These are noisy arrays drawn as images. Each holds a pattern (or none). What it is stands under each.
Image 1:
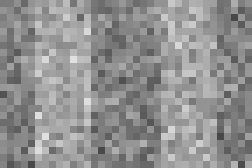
vertical stripes
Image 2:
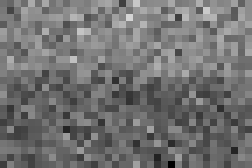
a sharp edge
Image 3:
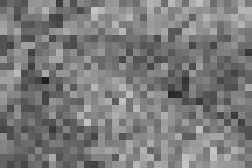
spokes from one point
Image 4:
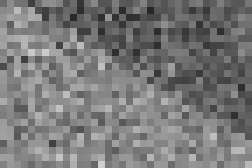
a sharp edge
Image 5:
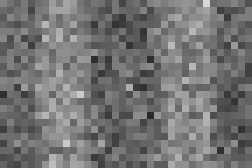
vertical stripes
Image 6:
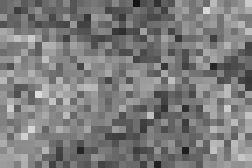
spokes from one point
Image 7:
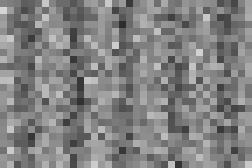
vertical stripes
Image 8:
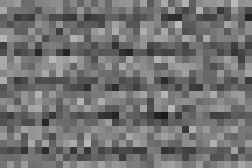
horizontal stripes
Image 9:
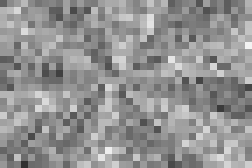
spokes from one point
